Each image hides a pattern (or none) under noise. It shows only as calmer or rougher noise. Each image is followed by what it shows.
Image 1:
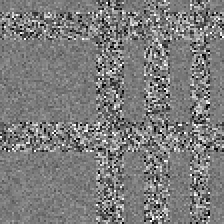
bands of rows crossing bands of columns
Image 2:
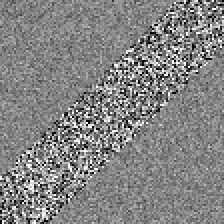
a diagonal band
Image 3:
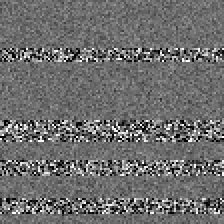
bands of rows
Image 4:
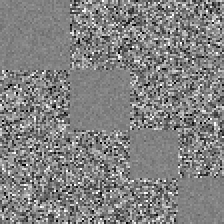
blocks along the diagonal
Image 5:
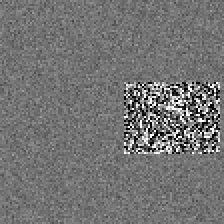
one block
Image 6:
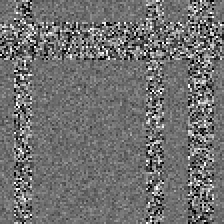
bands of rows crossing bands of columns
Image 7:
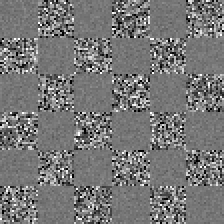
a checkerboard
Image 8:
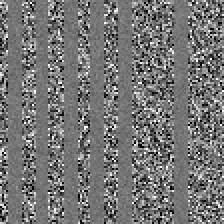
bands of columns
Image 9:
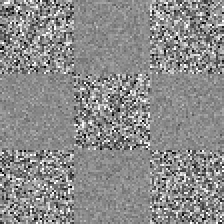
a checkerboard
